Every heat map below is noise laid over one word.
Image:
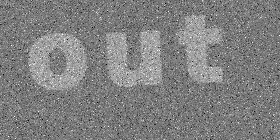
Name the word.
out
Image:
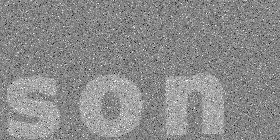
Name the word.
son
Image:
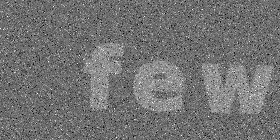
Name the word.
few
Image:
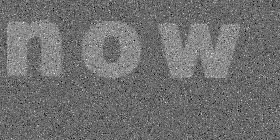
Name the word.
now
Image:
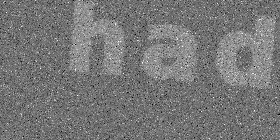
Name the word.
had
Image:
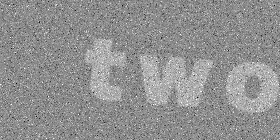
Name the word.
two
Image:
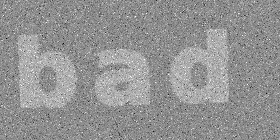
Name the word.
bad
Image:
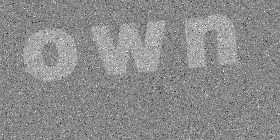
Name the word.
own
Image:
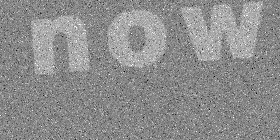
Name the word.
now
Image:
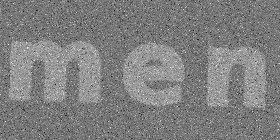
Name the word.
men
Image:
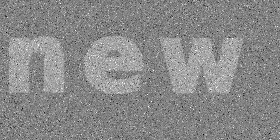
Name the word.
new
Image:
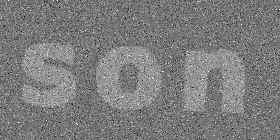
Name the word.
son
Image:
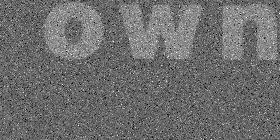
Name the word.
own
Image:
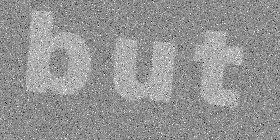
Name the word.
but
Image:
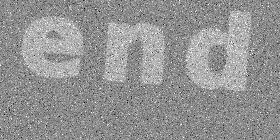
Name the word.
end
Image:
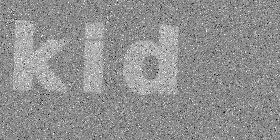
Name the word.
kid
